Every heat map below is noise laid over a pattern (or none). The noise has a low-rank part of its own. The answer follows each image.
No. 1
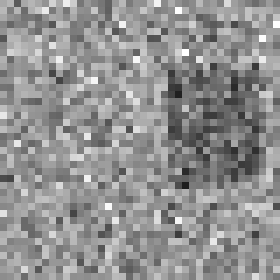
one block
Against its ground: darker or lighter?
darker
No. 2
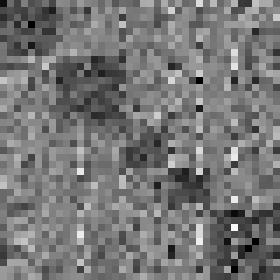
blocks along the diagonal
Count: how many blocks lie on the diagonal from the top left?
5
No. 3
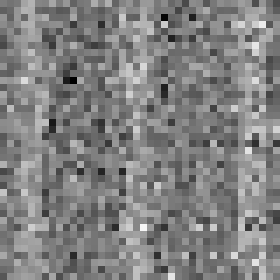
bands of columns
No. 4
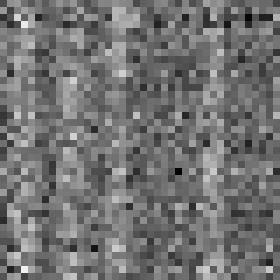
bands of columns
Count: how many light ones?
4
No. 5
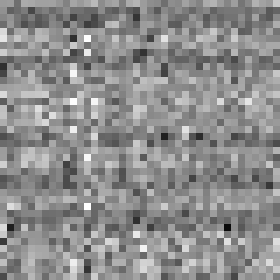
bands of rows
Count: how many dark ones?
5
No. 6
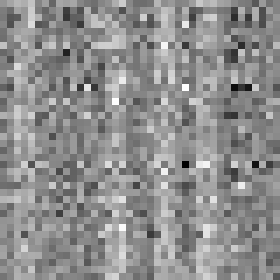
bands of columns
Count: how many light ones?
4
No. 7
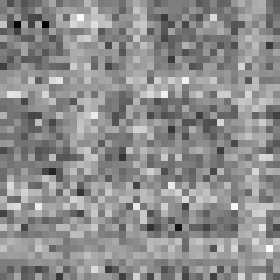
bands of rows crossing bands of columns
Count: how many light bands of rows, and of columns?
3 and 3
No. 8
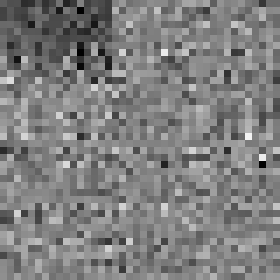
one block
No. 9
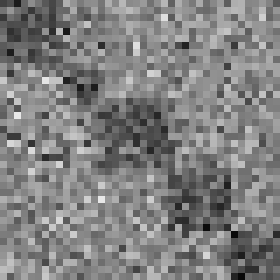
blocks along the diagonal
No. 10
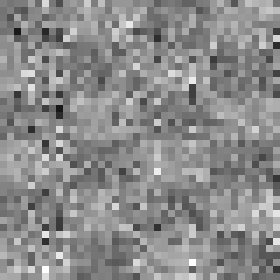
a checkerboard
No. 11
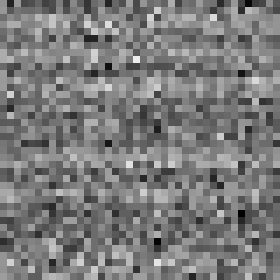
bands of rows
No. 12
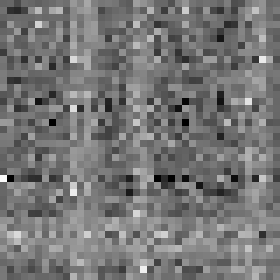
bands of rows crossing bands of columns
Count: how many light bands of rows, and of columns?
1 and 3
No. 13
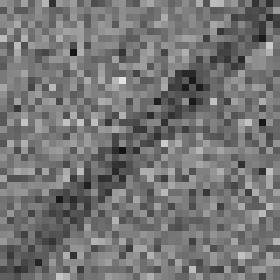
a diagonal band
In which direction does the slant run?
bottom left to top right
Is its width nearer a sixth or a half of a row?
a sixth
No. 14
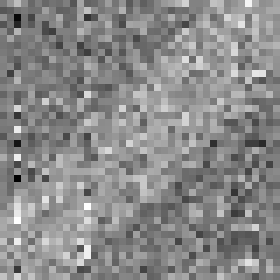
a diagonal band
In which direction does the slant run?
bottom left to top right
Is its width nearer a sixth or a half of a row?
a half
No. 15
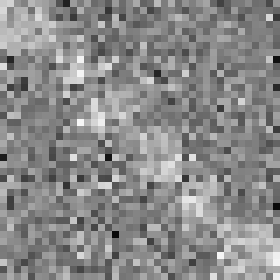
blocks along the diagonal
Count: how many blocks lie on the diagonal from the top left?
6
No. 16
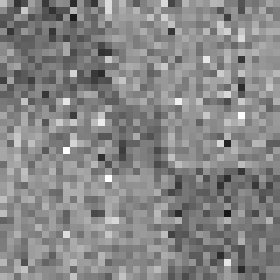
blocks along the diagonal
